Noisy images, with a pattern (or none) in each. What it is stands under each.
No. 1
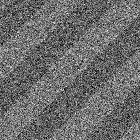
diagonal stripes
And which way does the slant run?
bottom left to top right
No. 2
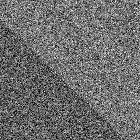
a sharp edge
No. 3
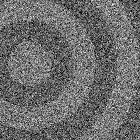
rings round one point
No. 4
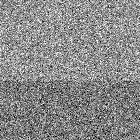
a sharp edge
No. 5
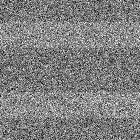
horizontal stripes
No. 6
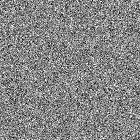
only noise
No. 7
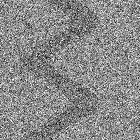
a wavy band
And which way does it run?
top to bottom
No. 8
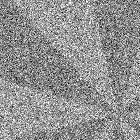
spokes from one point
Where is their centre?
bottom right
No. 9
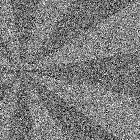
spokes from one point
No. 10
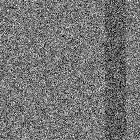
one vertical stripe
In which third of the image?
right
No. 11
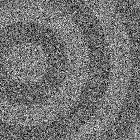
rings round one point
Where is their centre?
middle left
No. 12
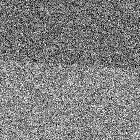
a sharp edge
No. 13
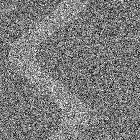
a wavy band
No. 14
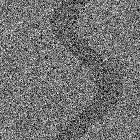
a wavy band
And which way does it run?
top to bottom
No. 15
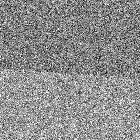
a sharp edge
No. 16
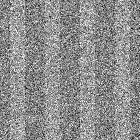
vertical stripes
